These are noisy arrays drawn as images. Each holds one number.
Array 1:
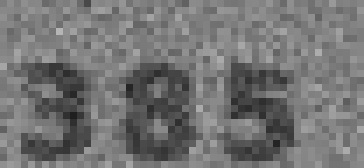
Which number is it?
385
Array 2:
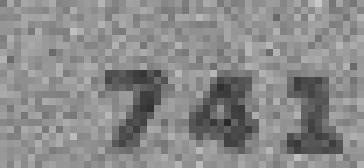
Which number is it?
741
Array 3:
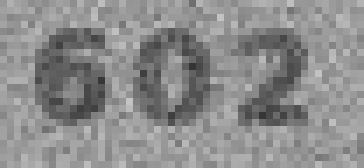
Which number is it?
602
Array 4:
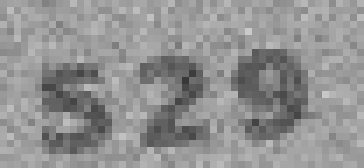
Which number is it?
529
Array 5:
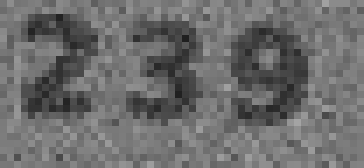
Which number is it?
239
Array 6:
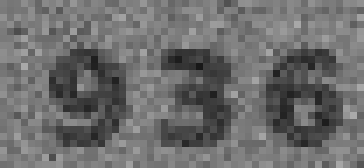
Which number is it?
936
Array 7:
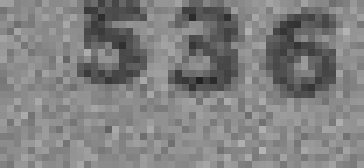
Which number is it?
536
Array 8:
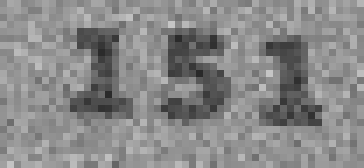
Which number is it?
151
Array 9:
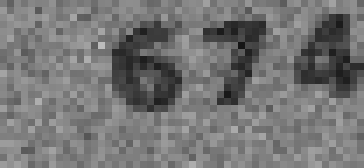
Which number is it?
674
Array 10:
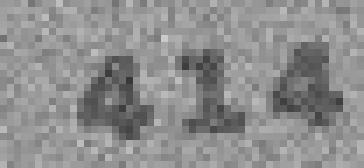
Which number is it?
414
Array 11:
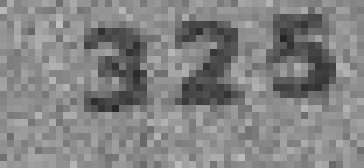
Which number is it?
325
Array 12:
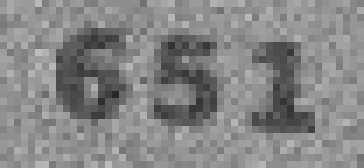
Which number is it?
651
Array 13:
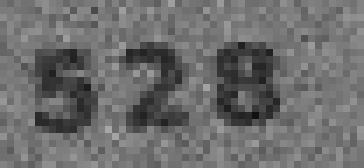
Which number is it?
528
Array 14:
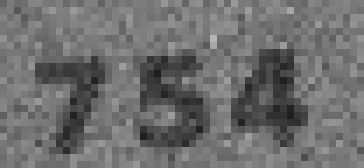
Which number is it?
754
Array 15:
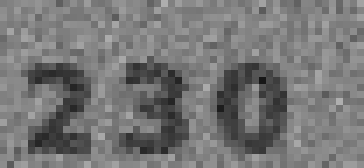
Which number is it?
230
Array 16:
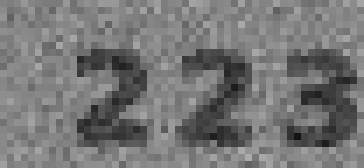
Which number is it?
223
